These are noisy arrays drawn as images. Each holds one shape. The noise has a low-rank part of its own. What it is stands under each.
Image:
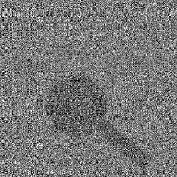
lollipop
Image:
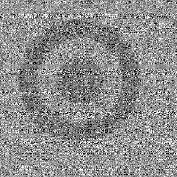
bullseye
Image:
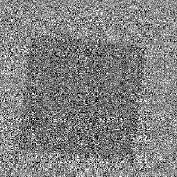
square
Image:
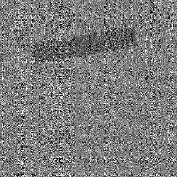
bar
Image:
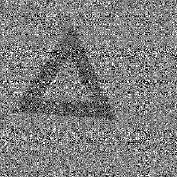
triangle frame
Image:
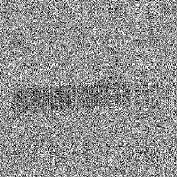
bar
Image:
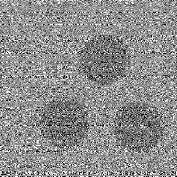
three dots
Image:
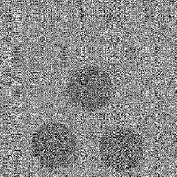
three dots
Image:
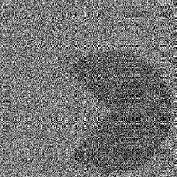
disc with a wedge cut out
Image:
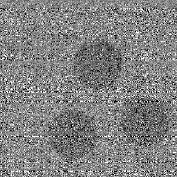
three dots
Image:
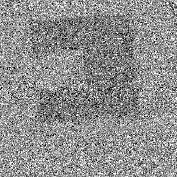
square with a notch
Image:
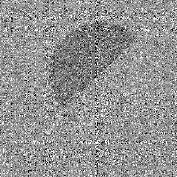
half disc
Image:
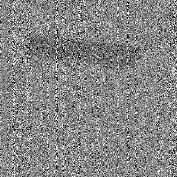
bar
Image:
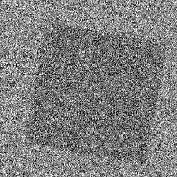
square
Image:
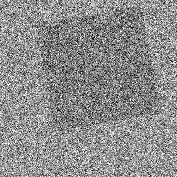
square
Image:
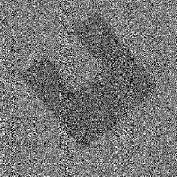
square with a notch
